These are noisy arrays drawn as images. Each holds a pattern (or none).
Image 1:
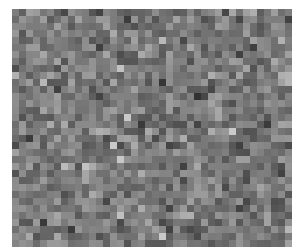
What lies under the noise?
only noise
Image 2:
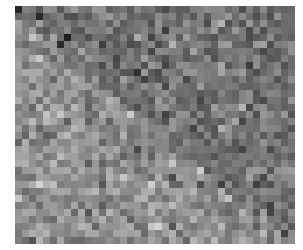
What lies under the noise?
a sharp edge
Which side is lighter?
bottom left
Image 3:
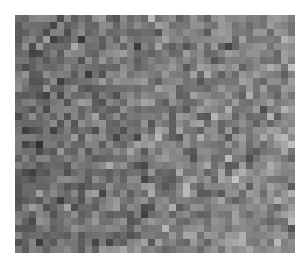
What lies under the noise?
a smooth slope
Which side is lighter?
right
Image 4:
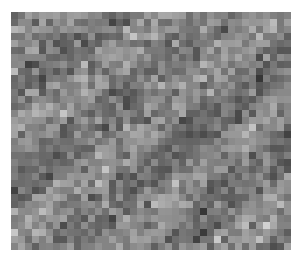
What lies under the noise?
diagonal stripes
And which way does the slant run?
bottom left to top right
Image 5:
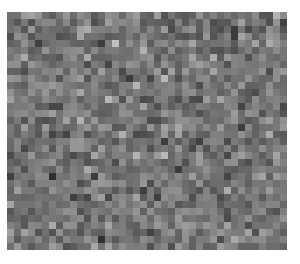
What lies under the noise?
only noise
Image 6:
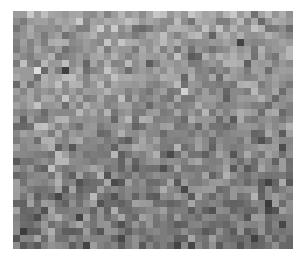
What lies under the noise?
a smooth slope
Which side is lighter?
top
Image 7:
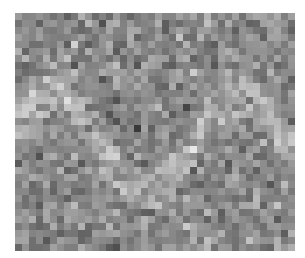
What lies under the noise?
a wavy band
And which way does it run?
left to right
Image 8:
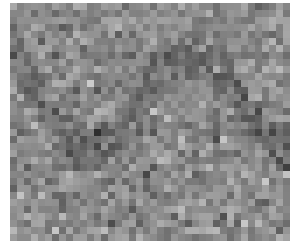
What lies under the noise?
a wavy band
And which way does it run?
left to right
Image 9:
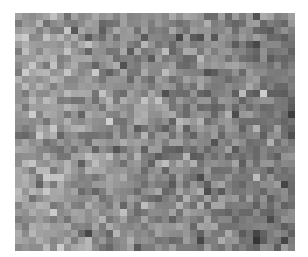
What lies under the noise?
a smooth slope
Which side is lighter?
left
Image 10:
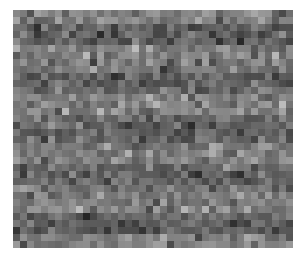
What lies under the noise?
horizontal stripes
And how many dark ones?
5
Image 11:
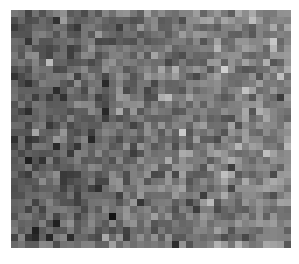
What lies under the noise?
a smooth slope
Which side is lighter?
right
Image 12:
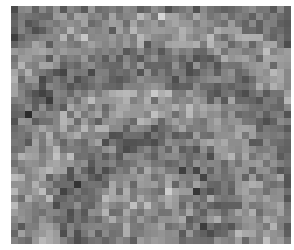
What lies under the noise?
rings round one point
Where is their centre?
bottom middle
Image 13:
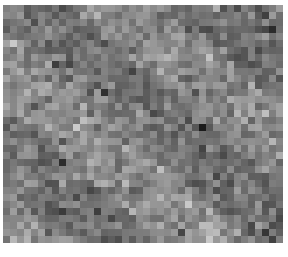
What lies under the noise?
diagonal stripes
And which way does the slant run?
top left to bottom right
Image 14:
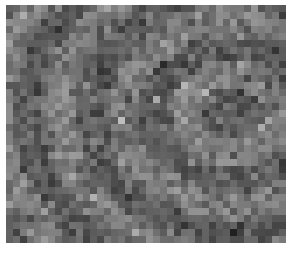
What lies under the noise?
rings round one point
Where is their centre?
middle right
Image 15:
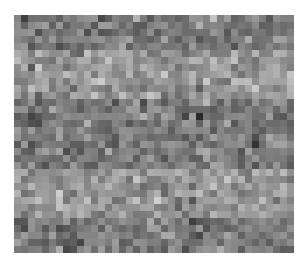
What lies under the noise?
horizontal stripes
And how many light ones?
2
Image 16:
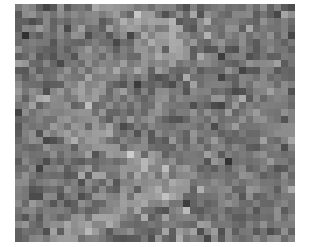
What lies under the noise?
a wavy band
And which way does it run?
top to bottom
